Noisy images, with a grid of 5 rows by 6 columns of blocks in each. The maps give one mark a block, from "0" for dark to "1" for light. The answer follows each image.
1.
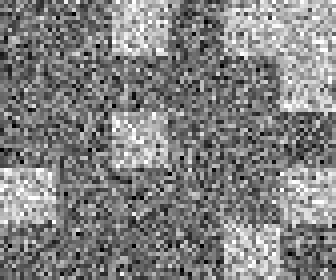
0 0 1 0 1 1
0 0 0 0 0 1
0 0 1 0 0 0
1 0 0 0 0 1
0 0 0 0 1 0
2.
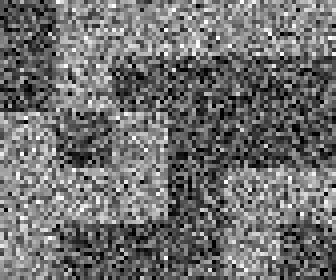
0 1 1 1 1 1
0 1 0 0 0 0
1 0 1 0 0 0
1 1 1 0 1 1
1 0 0 0 1 0
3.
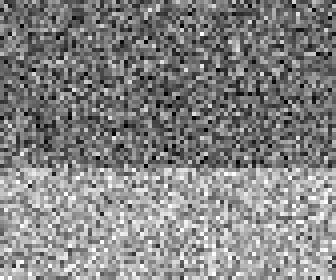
0 0 0 0 0 0
0 0 0 0 0 0
0 0 0 0 0 0
1 1 1 1 1 1
1 1 1 1 1 1
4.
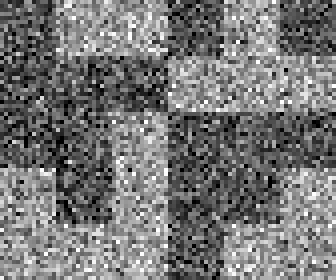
0 1 1 0 1 0
0 0 0 1 1 1
0 0 1 0 0 0
1 0 1 0 0 1
1 1 1 0 1 1
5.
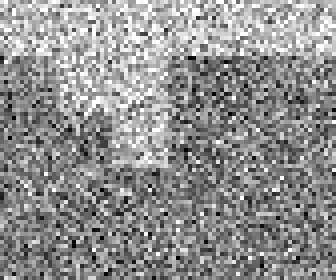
1 1 1 1 1 1
0 1 1 0 0 0
0 0 1 0 0 0
0 0 0 0 0 0
0 0 0 0 0 0
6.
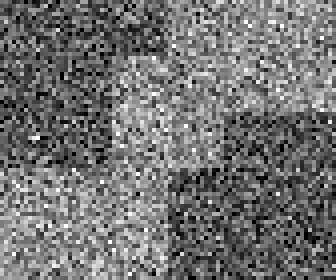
0 0 0 1 1 1
0 0 1 1 1 1
0 0 1 1 0 0
1 1 1 0 0 0
1 1 1 0 0 0
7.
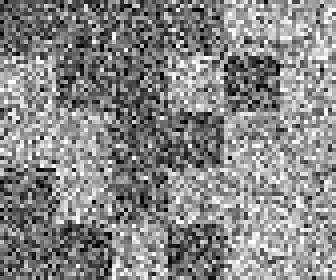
0 0 0 0 1 1
1 0 0 1 0 1
1 1 0 0 1 1
0 1 0 1 1 1
0 0 1 0 1 1
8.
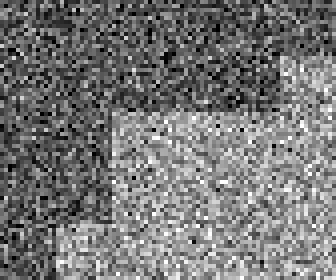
0 0 0 0 0 0
0 0 0 0 0 1
0 0 1 1 1 1
0 0 1 1 1 1
0 1 1 1 1 1
